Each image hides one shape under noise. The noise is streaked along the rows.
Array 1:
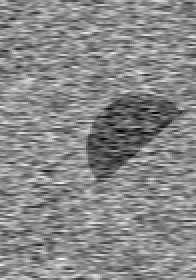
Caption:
dark half disc
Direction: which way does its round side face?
up and left
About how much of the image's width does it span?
half
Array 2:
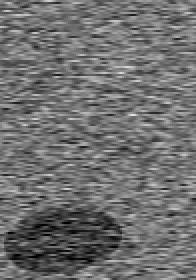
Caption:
dark ellipse
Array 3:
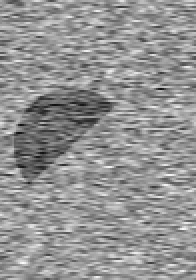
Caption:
dark half disc
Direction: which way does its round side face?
up and left
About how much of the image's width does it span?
half
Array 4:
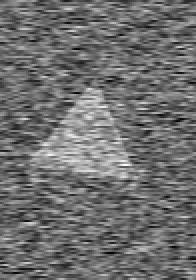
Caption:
light triangle
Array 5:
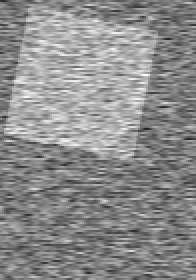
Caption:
light square
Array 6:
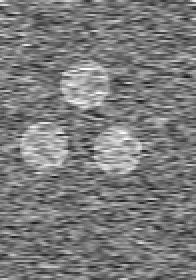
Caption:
light three dots
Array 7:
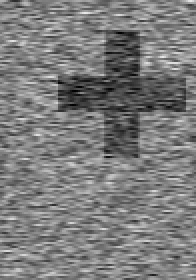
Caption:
dark cross
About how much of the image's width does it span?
two thirds
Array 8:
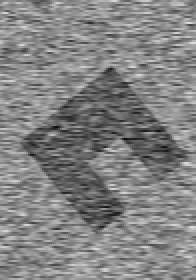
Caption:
dark square with a notch
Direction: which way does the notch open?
down and right
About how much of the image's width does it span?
nearly all
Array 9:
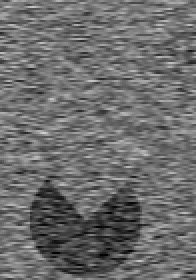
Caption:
dark disc with a wedge cut out
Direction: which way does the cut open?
up
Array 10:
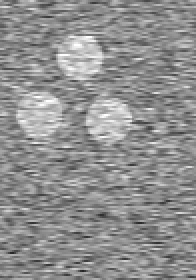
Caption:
light three dots
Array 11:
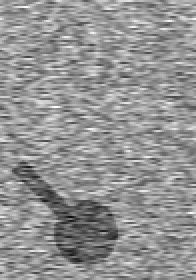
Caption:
dark lollipop
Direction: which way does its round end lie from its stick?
down and right
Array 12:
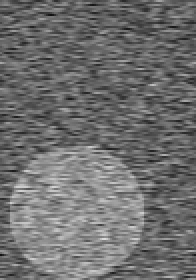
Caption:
light disc
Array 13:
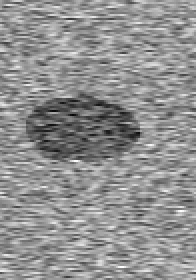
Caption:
dark ellipse
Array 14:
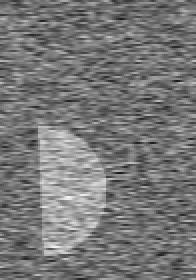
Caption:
light half disc
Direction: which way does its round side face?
right
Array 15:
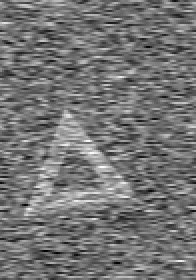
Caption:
light triangle frame
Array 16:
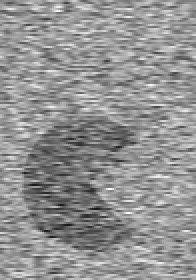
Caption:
dark disc with a wedge cut out
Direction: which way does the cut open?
right
